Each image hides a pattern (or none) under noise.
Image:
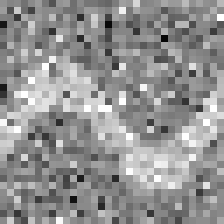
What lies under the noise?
a wavy band
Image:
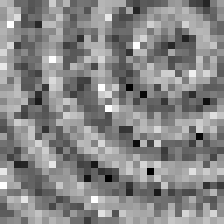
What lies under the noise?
rings round one point
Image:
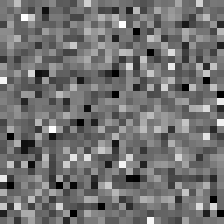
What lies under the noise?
only noise
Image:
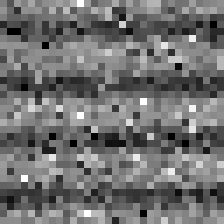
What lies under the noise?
horizontal stripes
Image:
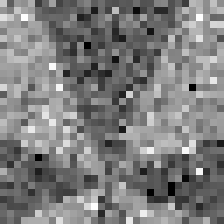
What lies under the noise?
spokes from one point
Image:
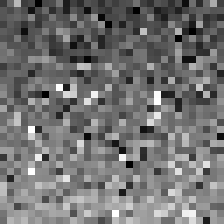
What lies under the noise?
a smooth slope
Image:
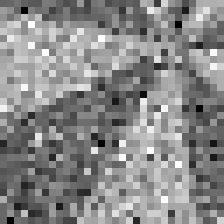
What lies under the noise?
spokes from one point
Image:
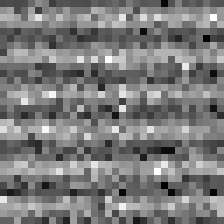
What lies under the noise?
horizontal stripes
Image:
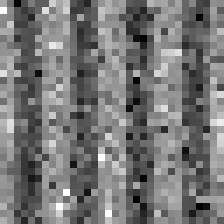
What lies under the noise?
vertical stripes
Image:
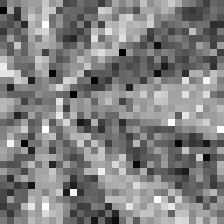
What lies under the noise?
spokes from one point
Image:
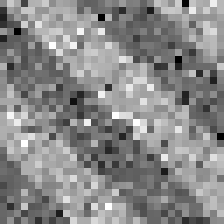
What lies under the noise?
diagonal stripes
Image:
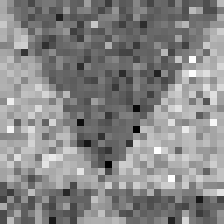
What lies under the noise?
spokes from one point
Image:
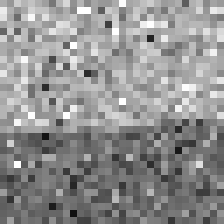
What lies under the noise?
a sharp edge
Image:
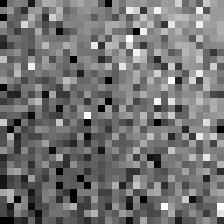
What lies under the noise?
a smooth slope
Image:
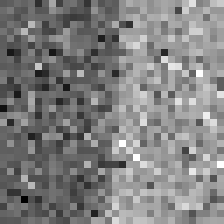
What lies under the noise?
a sharp edge
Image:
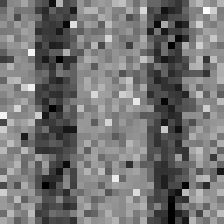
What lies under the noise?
vertical stripes
